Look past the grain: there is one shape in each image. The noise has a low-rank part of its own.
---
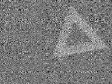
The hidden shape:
triangle frame
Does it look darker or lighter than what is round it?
lighter
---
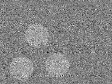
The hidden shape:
three dots
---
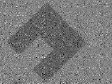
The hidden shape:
square with a notch
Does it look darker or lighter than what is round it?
darker
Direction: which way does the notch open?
down and left
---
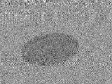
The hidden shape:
ellipse
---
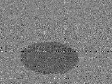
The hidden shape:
ellipse
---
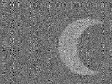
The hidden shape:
crescent
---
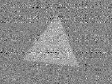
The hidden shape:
triangle
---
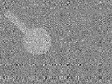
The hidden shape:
lollipop
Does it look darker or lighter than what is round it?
lighter
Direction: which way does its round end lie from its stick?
down and right
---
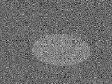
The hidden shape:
ellipse
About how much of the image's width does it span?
half
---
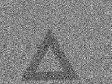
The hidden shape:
triangle frame
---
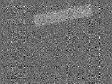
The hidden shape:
bar
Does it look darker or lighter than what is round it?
lighter
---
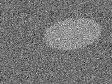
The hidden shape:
ellipse
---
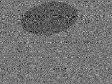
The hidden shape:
ellipse
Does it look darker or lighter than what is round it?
darker
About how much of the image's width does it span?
half
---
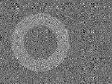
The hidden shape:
ring
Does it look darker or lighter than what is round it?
lighter
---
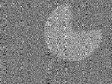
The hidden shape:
disc with a wedge cut out
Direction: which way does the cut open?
up and right
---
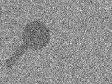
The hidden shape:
lollipop
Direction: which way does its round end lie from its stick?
up and right
